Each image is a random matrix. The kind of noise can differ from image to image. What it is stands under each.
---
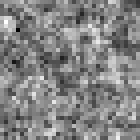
blotchy
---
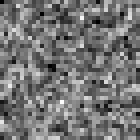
blotchy
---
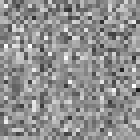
low rank plus noise
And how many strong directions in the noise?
five to eight
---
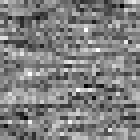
streaked along the rows
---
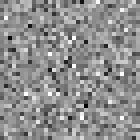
heavy tails
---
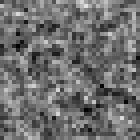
blotchy
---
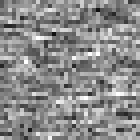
streaked along the rows
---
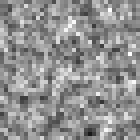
blotchy
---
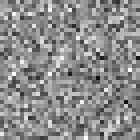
independent entries
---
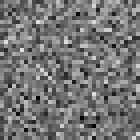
independent entries
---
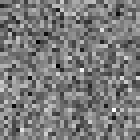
independent entries
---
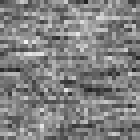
streaked along the rows
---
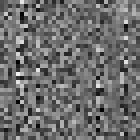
columns of uneven size
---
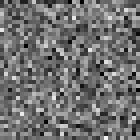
independent entries
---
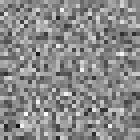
low rank plus noise
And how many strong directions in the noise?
five to eight
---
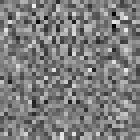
low rank plus noise
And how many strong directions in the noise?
one
